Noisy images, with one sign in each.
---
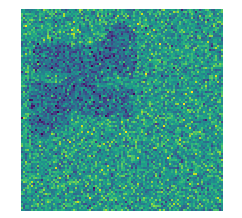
not-equal sign
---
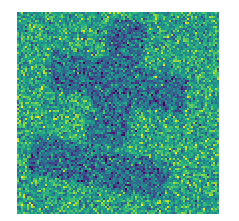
plus-minus sign
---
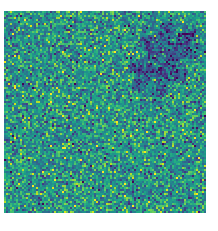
hash sign
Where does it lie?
top right
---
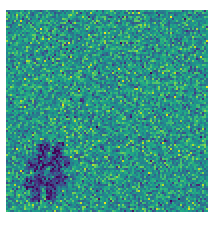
hash sign
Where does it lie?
bottom left
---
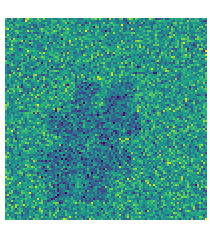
hash sign
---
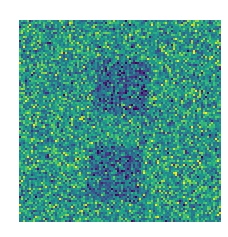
colon
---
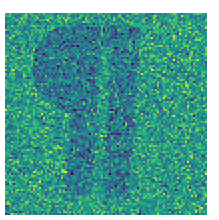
pilcrow
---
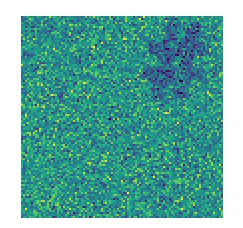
hash sign
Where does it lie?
top right
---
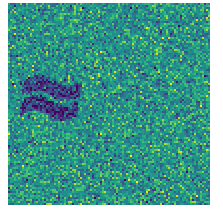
approximately sign
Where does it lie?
middle left
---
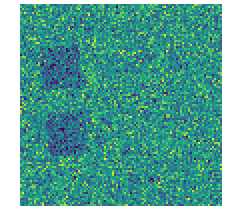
colon
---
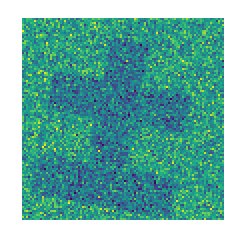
plus-minus sign
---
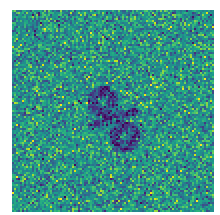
percent sign
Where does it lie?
centre
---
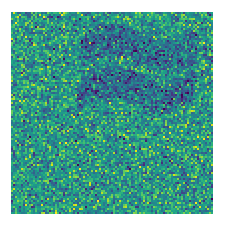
approximately sign
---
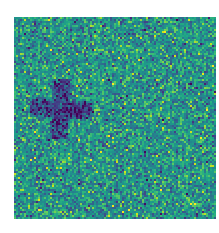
plus sign
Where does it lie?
middle left
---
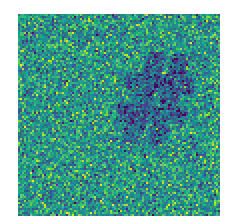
hash sign
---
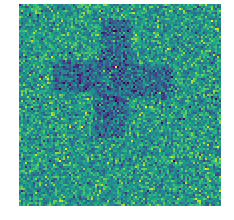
plus sign
